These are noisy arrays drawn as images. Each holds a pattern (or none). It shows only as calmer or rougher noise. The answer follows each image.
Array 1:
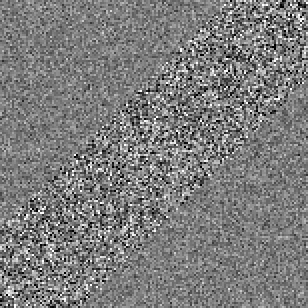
a diagonal band
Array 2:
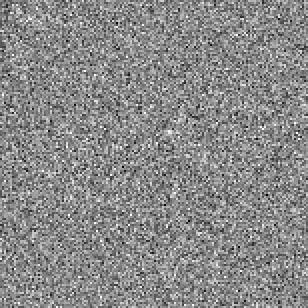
only noise
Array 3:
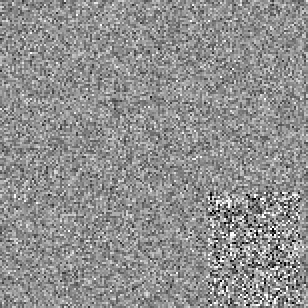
one block
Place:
bottom right
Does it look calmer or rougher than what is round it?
rougher
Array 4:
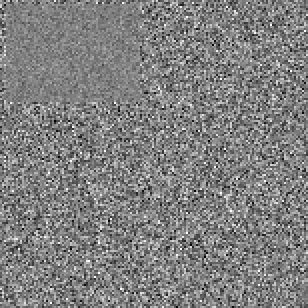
one block
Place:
top left
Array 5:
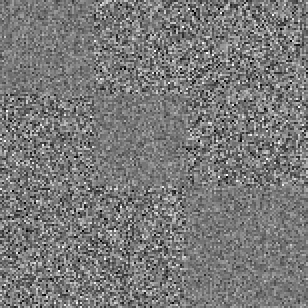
blocks along the diagonal
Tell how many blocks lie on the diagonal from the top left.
3
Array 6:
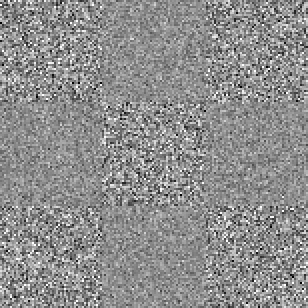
a checkerboard
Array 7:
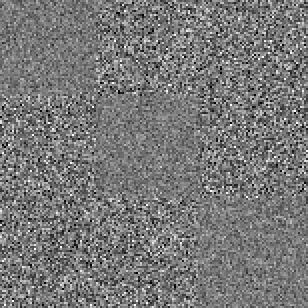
blocks along the diagonal
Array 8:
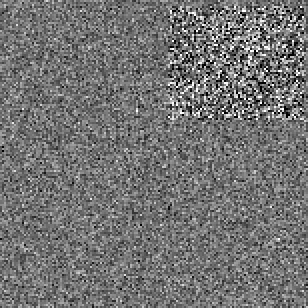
one block
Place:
top right
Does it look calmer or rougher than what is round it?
rougher
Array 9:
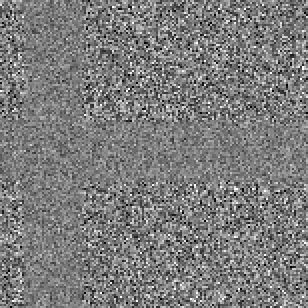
bands of rows crossing bands of columns
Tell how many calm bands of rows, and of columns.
1 and 1
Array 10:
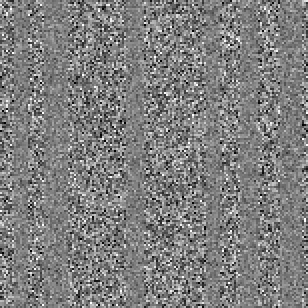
bands of columns
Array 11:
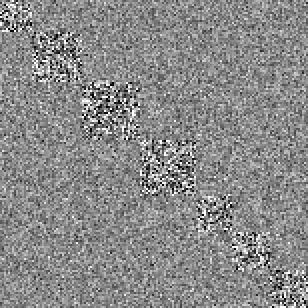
blocks along the diagonal
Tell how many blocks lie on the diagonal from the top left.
7
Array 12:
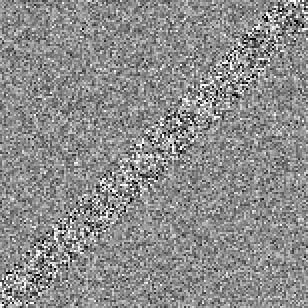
a diagonal band
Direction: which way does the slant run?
bottom left to top right
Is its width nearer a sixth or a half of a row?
a sixth
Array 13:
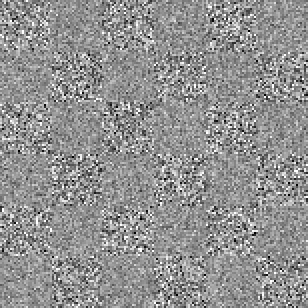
a checkerboard
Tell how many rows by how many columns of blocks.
6 by 6
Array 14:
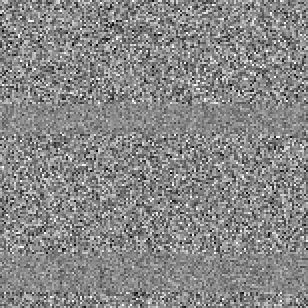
bands of rows
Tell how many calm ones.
2
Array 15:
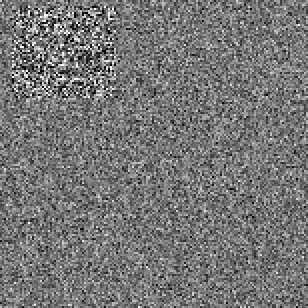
one block
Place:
top left
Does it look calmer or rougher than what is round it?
rougher
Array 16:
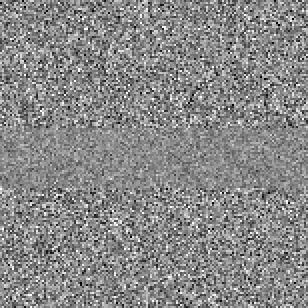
one band of rows
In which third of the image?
middle
